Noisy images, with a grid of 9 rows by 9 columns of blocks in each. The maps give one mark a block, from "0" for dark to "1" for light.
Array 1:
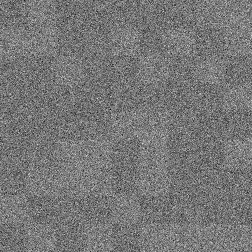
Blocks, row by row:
0 1 0 0 0 0 0 1 1
1 1 0 0 1 0 1 0 1
0 0 1 0 0 1 0 1 0
0 0 0 0 0 0 0 0 1
0 0 0 0 1 1 0 0 0
0 0 1 1 0 1 0 0 1
0 1 1 1 0 1 0 0 0
1 0 0 0 1 0 0 0 0
0 1 0 1 0 1 1 1 1
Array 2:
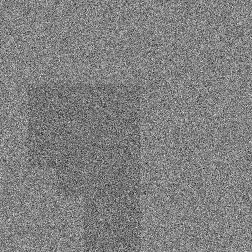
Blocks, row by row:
1 1 1 1 1 1 1 1 1
1 1 1 1 1 1 1 1 1
1 1 1 1 1 1 1 1 1
1 0 0 0 0 1 1 1 1
1 0 0 0 0 1 1 1 1
1 0 0 0 0 1 1 1 1
1 1 0 0 0 1 1 1 1
1 1 1 0 0 1 1 1 1
1 1 1 0 0 1 1 1 1
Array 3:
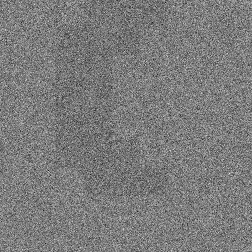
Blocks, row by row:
1 1 1 0 0 0 1 1 1
1 1 0 0 0 1 1 1 1
1 1 0 0 1 1 1 1 1
1 1 0 0 1 1 1 1 1
1 1 0 0 1 1 1 1 1
1 1 0 0 0 1 1 1 1
1 1 1 0 0 0 1 1 1
1 1 1 1 1 1 1 1 1
1 1 1 1 1 1 1 1 1
